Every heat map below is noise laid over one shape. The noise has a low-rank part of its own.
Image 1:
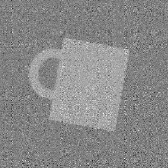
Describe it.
light cup
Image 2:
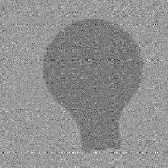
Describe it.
dark light bulb
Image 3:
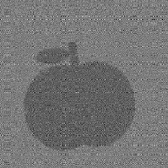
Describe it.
dark apple
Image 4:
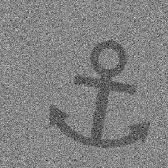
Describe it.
dark anchor
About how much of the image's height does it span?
two thirds
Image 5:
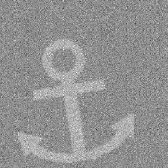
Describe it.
light anchor
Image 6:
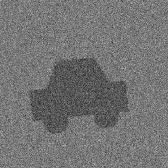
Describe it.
dark car
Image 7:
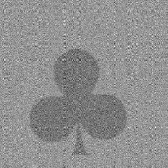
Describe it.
dark club
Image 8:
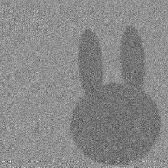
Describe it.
dark rabbit's head
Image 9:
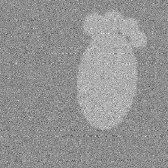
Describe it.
light footprint
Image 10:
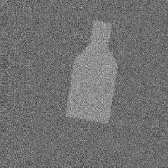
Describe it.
light bottle
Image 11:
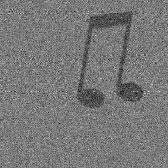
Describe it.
dark pair of musical notes
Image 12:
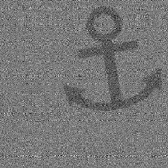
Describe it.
dark anchor
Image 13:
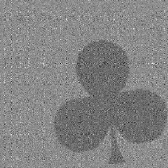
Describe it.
dark club
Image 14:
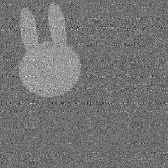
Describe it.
light rabbit's head
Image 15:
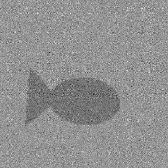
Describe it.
dark fish
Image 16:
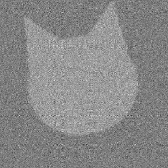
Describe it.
light cat's head
